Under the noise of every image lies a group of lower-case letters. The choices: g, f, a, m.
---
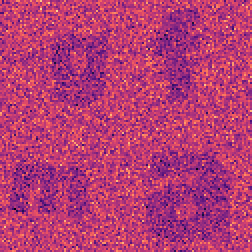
top left: g; top right: f; bottom left: m; bottom right: a
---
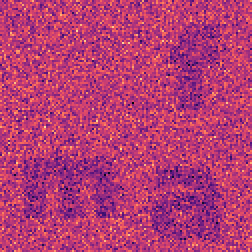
top right: f; bottom left: m; bottom right: a
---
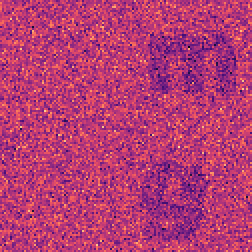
top right: m; bottom right: g
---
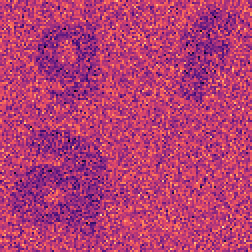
top left: g; top right: f; bottom left: a
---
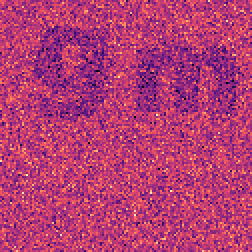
top left: g; top right: m
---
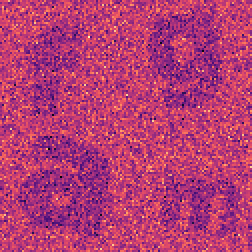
top left: f; top right: g; bottom left: a; bottom right: m
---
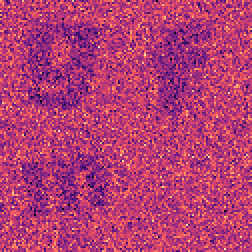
top left: g; top right: f; bottom left: m
